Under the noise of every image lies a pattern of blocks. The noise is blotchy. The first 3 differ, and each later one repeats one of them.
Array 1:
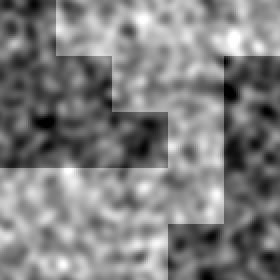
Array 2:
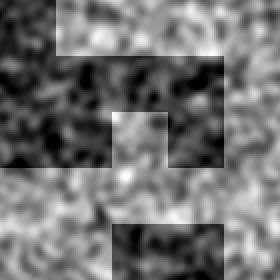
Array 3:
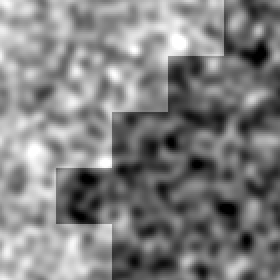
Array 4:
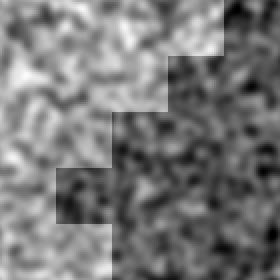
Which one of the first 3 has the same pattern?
3
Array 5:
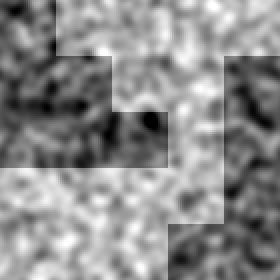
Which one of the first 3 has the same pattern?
1
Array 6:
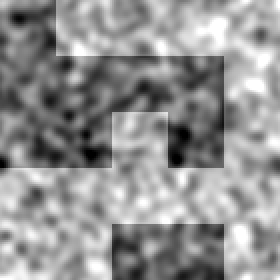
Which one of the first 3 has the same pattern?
2
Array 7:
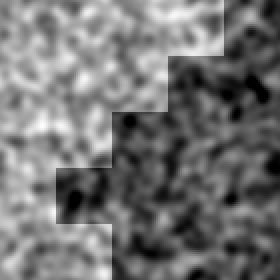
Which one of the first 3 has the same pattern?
3
